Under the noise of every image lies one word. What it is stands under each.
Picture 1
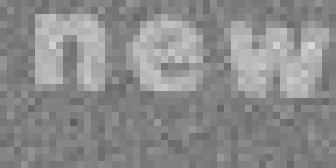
new
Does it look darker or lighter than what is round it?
lighter
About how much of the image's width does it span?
nearly all
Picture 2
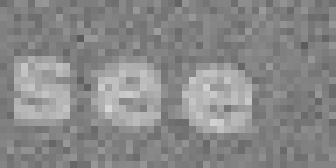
see
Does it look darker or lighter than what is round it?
lighter
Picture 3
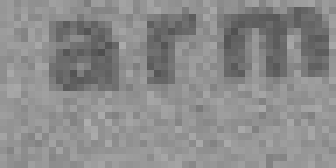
arm
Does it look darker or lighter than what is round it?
darker
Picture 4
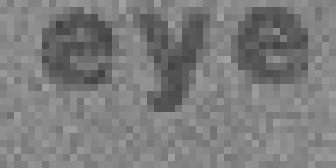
eye
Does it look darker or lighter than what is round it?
darker
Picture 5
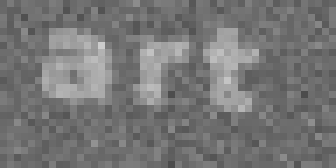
art
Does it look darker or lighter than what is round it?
lighter
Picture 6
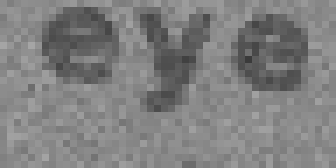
eye
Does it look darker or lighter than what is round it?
darker
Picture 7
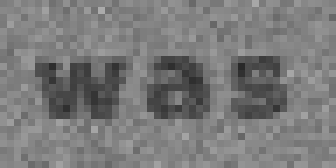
was
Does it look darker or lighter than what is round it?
darker
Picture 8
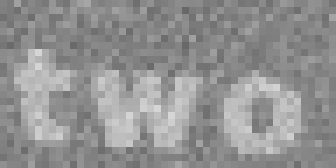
two
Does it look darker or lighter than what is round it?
lighter
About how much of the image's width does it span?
nearly all
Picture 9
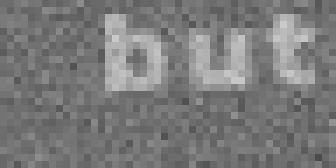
but
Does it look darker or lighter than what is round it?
lighter
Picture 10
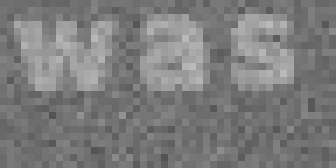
was
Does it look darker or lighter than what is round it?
lighter
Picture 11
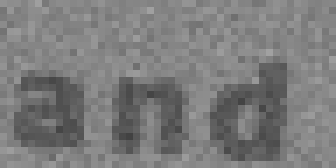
and
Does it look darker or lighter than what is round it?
darker
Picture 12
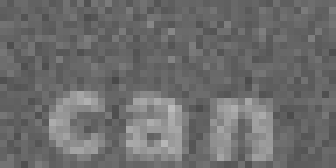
can
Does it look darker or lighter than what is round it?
lighter
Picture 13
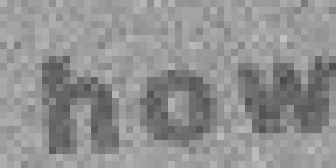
how
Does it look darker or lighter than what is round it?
darker
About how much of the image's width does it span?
nearly all
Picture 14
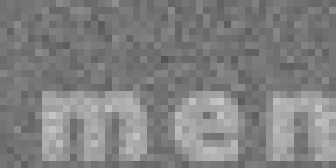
men
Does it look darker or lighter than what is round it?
lighter
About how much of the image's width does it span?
nearly all
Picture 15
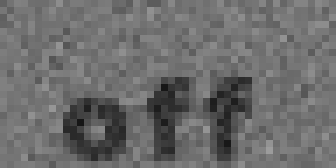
off
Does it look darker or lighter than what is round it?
darker
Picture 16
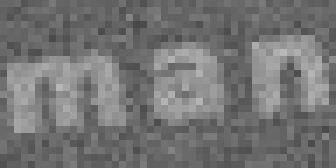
man
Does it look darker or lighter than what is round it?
lighter
